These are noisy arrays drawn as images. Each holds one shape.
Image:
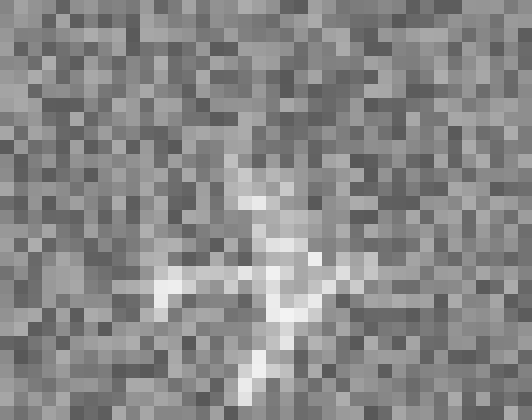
airplane
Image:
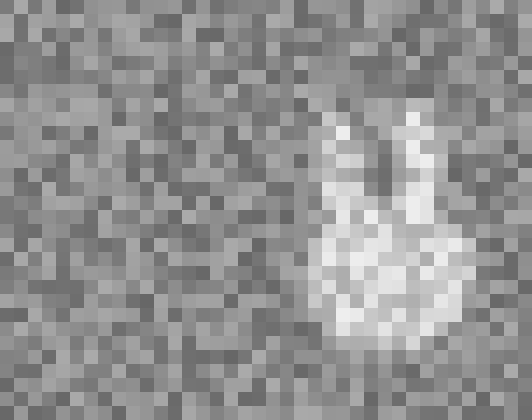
rabbit's head
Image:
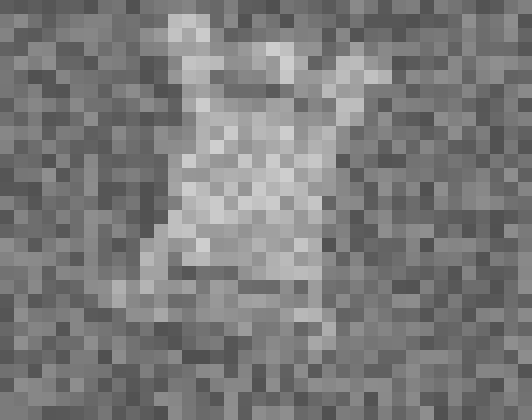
chess rook
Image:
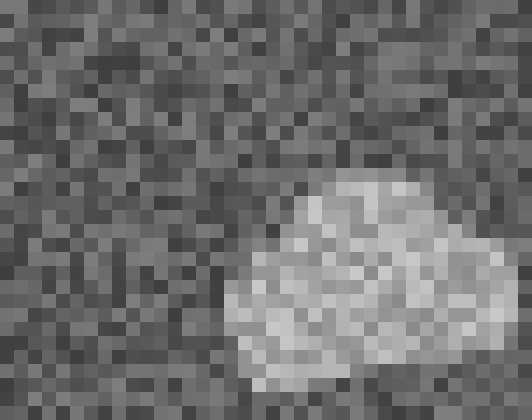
cloud
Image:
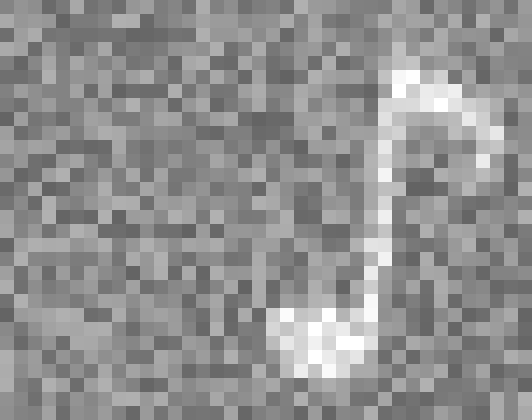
musical note
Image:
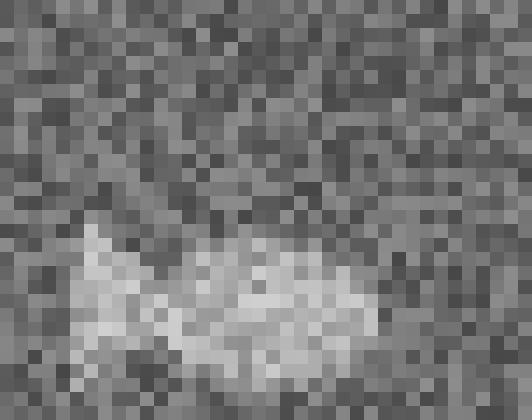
fish
